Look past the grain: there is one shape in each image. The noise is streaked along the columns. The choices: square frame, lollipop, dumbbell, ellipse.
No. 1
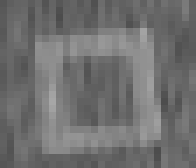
square frame
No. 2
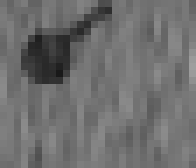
lollipop
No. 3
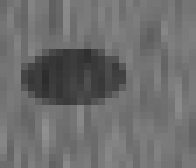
ellipse
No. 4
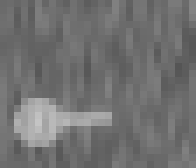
lollipop
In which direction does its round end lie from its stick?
left
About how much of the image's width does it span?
half
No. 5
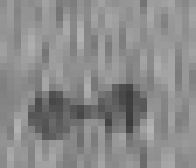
dumbbell
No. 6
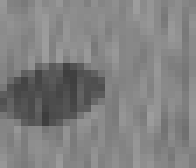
ellipse
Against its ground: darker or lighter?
darker
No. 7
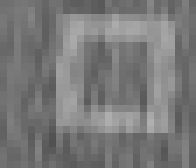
square frame
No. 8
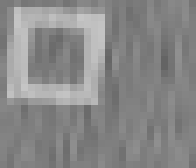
square frame
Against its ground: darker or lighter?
lighter
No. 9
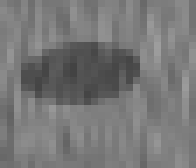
ellipse
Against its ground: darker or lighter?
darker
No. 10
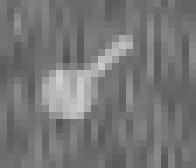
lollipop
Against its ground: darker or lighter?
lighter
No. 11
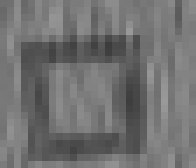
square frame
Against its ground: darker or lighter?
darker
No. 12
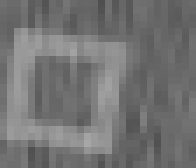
square frame
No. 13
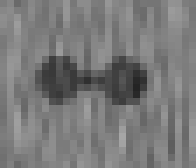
dumbbell
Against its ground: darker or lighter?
darker
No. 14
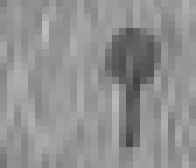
lollipop
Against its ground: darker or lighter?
darker
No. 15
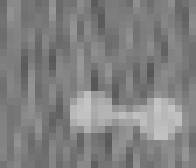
dumbbell
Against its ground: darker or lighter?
lighter
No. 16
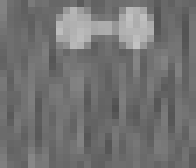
dumbbell
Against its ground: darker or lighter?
lighter
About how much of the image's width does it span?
half
